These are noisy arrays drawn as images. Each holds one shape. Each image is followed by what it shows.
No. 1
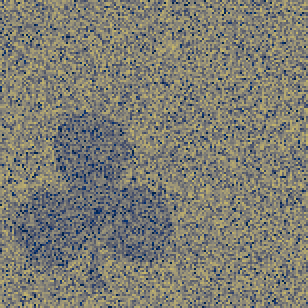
club
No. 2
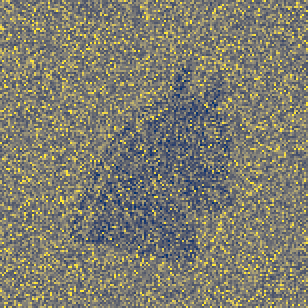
chess knight
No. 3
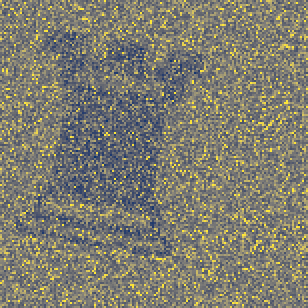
chess rook
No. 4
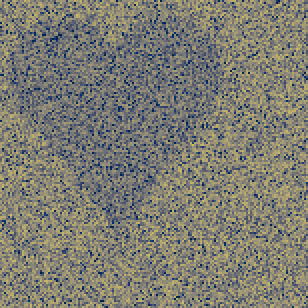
heart
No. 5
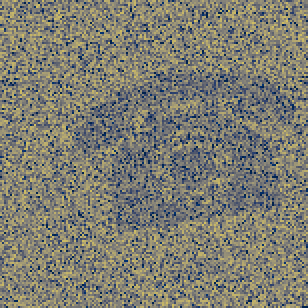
telephone
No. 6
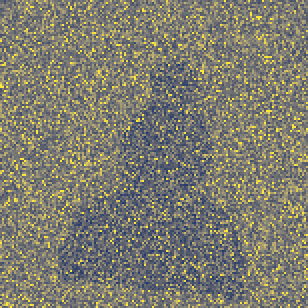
chess pawn
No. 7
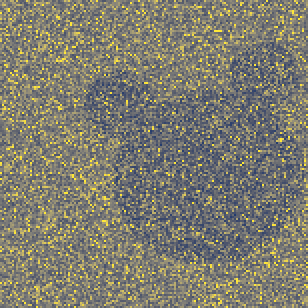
bear's head
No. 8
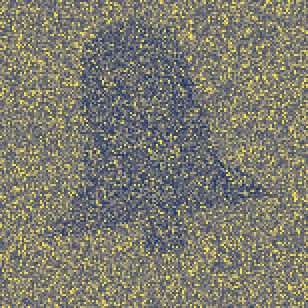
bell
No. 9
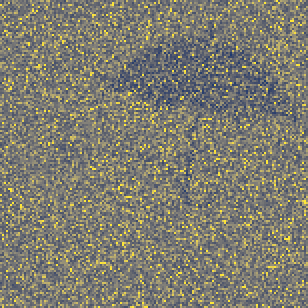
umbrella
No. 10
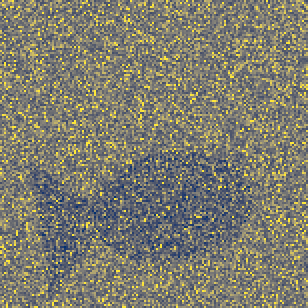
fish
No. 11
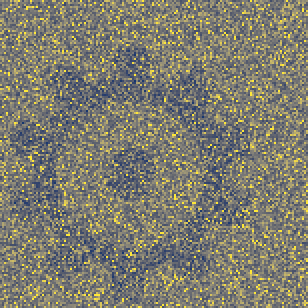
gear
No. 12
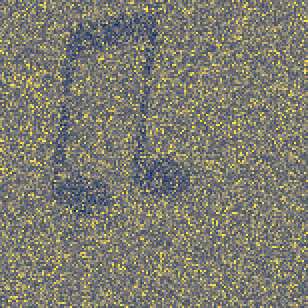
pair of musical notes
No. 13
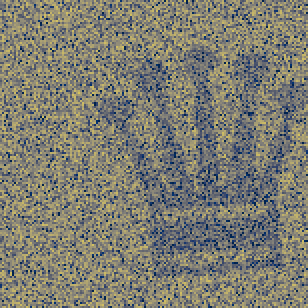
chess queen
